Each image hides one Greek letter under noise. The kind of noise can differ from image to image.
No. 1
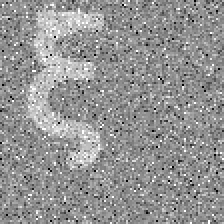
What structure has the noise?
heavy tails
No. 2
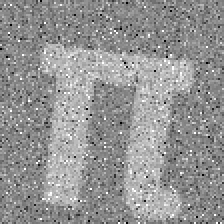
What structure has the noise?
heavy tails
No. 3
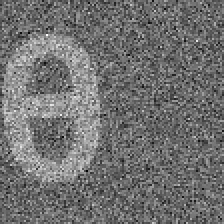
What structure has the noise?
independent entries
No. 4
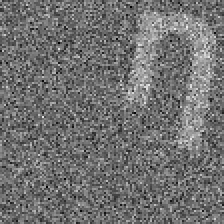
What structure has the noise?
independent entries
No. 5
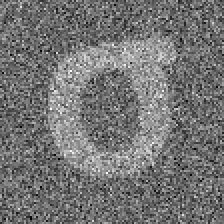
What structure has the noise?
independent entries
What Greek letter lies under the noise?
sigma
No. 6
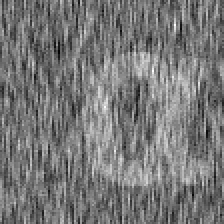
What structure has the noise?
streaked along the columns
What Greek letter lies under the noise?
alpha
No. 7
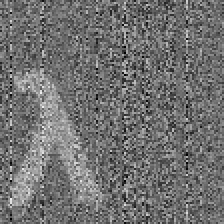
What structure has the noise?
columns of uneven size
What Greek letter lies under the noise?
lambda
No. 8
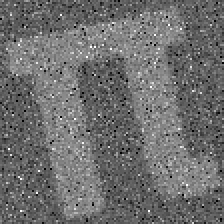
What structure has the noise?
heavy tails
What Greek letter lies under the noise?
pi
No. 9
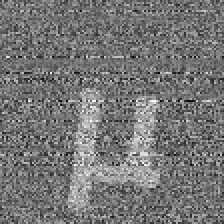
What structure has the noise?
rows of uneven size
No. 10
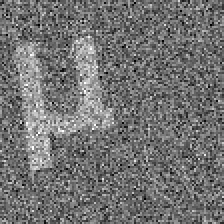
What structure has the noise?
independent entries
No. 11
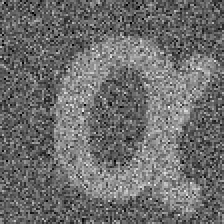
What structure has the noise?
independent entries
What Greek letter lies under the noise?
alpha
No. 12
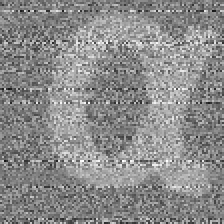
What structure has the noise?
rows of uneven size
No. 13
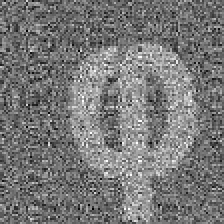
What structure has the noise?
low rank plus noise
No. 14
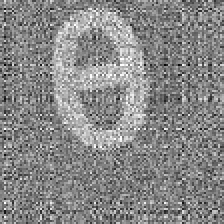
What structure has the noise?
low rank plus noise
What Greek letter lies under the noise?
theta
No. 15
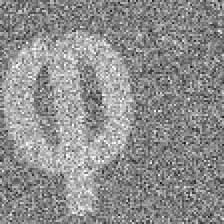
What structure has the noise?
independent entries
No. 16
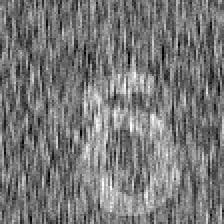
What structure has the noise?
streaked along the columns
